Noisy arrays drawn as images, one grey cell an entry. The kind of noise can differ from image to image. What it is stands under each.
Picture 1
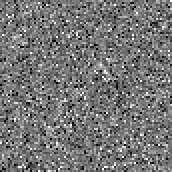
heavy tails
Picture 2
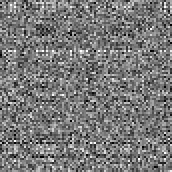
low rank plus noise
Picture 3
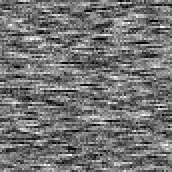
streaked along the rows
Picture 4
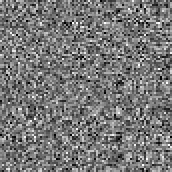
low rank plus noise
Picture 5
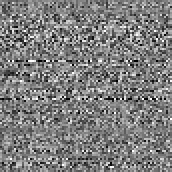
rows of uneven size
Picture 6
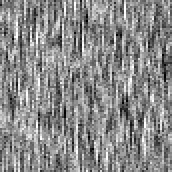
streaked along the columns
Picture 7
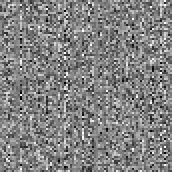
columns of uneven size
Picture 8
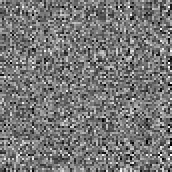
low rank plus noise
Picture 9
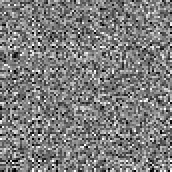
low rank plus noise
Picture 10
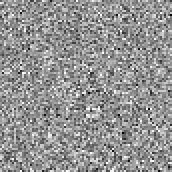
low rank plus noise
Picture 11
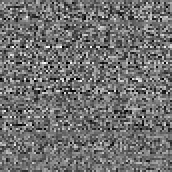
rows of uneven size
